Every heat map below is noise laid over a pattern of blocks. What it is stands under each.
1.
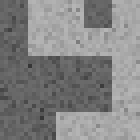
no symmetry
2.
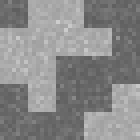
mirrored about the diagonal from the top left
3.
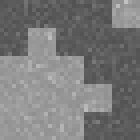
mirrored about the diagonal from the bottom left
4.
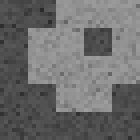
mirrored about the diagonal from the bottom left
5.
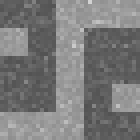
the same after a half turn
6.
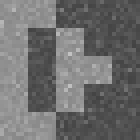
top and bottom mirror each other
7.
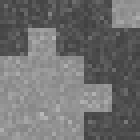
mirrored about the diagonal from the bottom left
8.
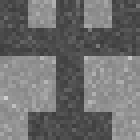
left and right mirror each other
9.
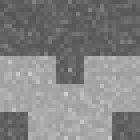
left and right mirror each other
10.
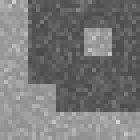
mirrored about the diagonal from the bottom left
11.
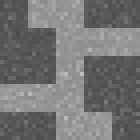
the same after a half turn
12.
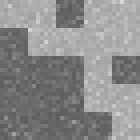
mirrored about the diagonal from the bottom left
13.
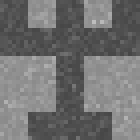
left and right mirror each other
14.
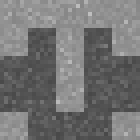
left and right mirror each other
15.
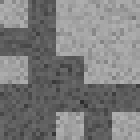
mirrored about the diagonal from the bottom left
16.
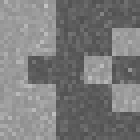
top and bottom mirror each other
